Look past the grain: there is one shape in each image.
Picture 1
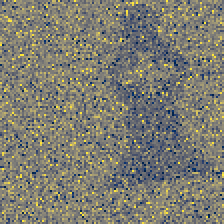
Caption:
dark chess bishop
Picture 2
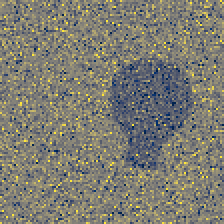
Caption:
dark light bulb
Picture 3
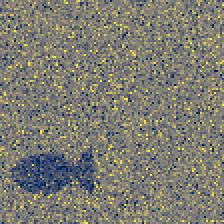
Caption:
dark fish, bottom left
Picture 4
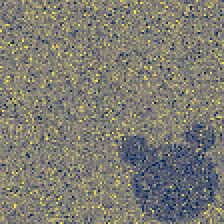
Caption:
dark bear's head
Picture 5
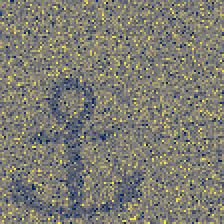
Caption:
dark anchor
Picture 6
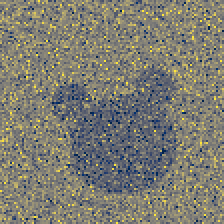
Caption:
dark bear's head
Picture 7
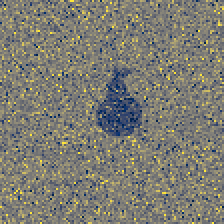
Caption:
dark pear, centre
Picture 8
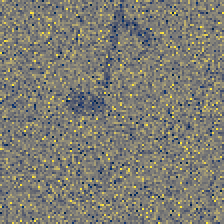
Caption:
dark musical note
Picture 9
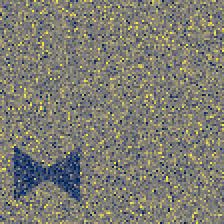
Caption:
dark bow tie, bottom left
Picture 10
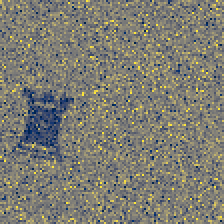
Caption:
dark chess rook, middle left
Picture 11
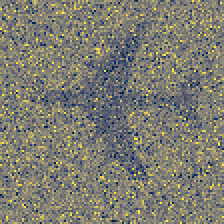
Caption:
dark airplane
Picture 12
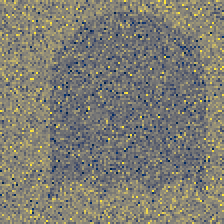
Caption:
dark ghost
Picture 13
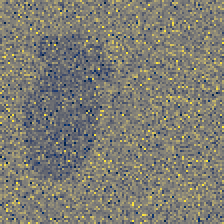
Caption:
dark footprint
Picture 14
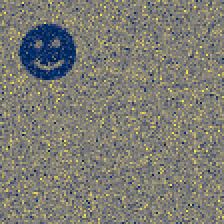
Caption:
dark smiling face, top left
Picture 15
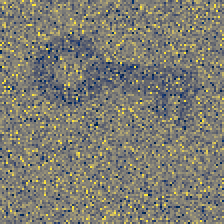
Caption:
dark key
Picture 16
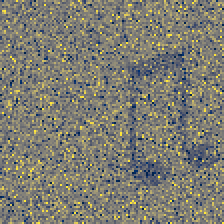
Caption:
dark pair of musical notes
